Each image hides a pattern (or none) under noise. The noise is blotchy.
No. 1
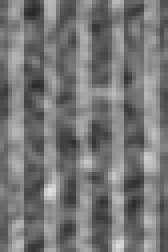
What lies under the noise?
vertical stripes
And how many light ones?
5
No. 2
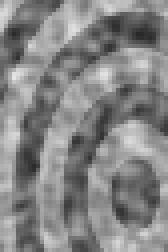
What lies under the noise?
rings round one point
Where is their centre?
bottom right
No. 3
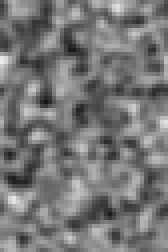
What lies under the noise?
only noise
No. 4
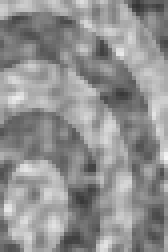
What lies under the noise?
rings round one point
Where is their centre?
bottom left
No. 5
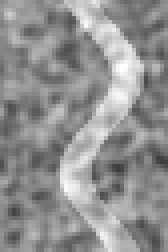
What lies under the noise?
a wavy band
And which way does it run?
top to bottom
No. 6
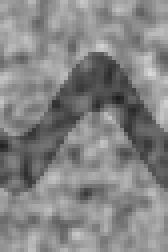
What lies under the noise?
a wavy band
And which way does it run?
left to right
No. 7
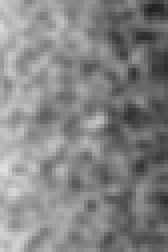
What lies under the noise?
a smooth slope
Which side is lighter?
left
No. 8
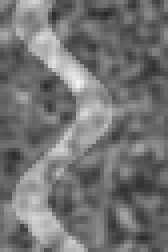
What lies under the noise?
a wavy band
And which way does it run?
top to bottom
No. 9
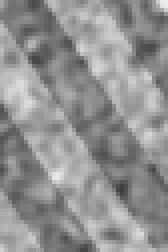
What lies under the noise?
diagonal stripes
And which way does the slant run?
top left to bottom right
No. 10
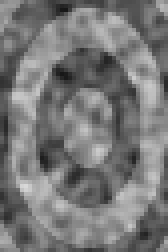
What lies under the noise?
rings round one point
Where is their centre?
centre
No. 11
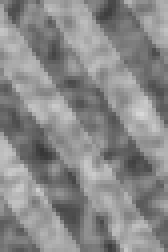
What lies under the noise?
diagonal stripes
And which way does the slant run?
top left to bottom right
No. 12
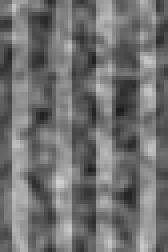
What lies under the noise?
vertical stripes
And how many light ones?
4
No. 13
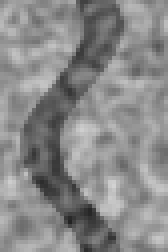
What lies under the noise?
a wavy band
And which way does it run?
top to bottom
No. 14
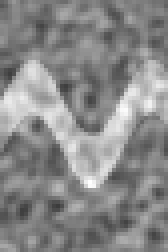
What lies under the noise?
a wavy band
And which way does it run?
left to right
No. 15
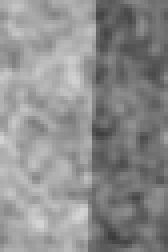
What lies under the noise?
a sharp edge
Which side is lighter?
left
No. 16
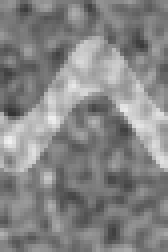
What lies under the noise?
a wavy band
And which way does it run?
left to right
